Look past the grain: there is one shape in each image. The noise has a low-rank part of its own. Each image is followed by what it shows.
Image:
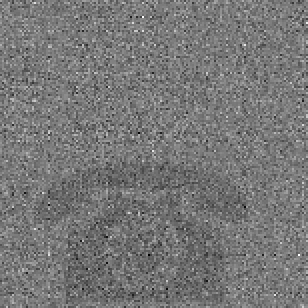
telephone
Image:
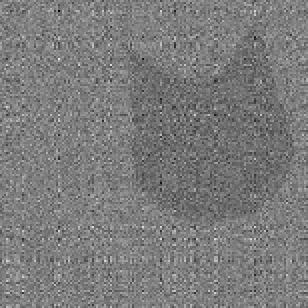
cat's head
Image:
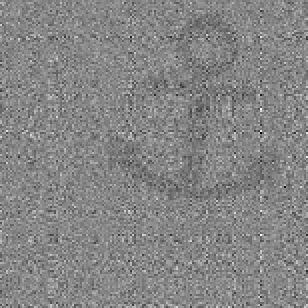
anchor
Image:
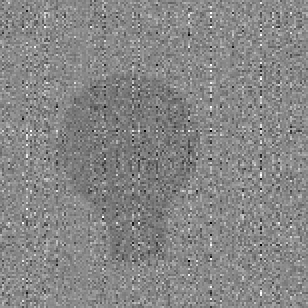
light bulb
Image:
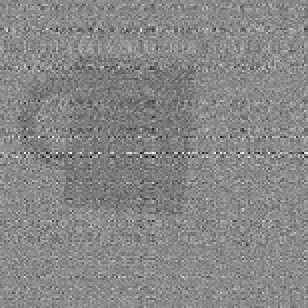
cup
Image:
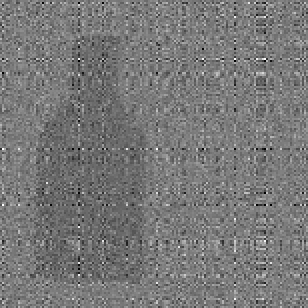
bottle
